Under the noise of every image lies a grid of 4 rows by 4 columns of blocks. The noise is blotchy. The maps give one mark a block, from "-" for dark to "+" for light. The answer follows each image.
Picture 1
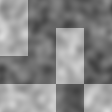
+ - - -
+ - + -
- - + -
+ + - +
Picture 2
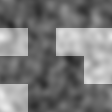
- - - -
+ - + +
- - - +
+ - - -
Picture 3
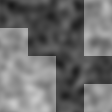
- - - +
+ - - +
+ + - -
+ + - +
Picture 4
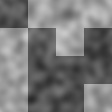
- + + +
+ - + -
+ - - -
+ - - +
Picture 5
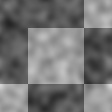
- - - +
- + + -
- + + -
+ - - +
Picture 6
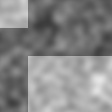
+ - - -
- - - -
- + + +
- + + +
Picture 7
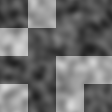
- + - -
+ - - -
- - + +
+ - + -
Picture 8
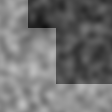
+ - - -
+ + - -
+ + - -
+ + + +
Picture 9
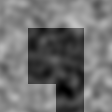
+ + + +
+ - - +
+ - - +
+ + - +
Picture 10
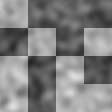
+ - - -
- + - +
+ - + -
+ - + +
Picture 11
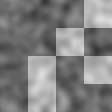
- - - +
- - + -
- + - +
- + - -
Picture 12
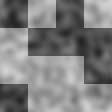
- + - +
+ - - -
+ + + -
- + + +
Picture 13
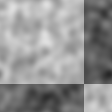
+ + + -
+ + + -
+ + + -
- - - +
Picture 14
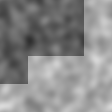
- - - +
- - - +
- + + +
+ + + +
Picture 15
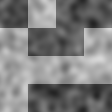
- + - -
+ - - +
+ + + +
+ - - -
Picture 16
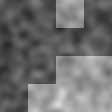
- - + -
- - - -
- - + +
- + + +
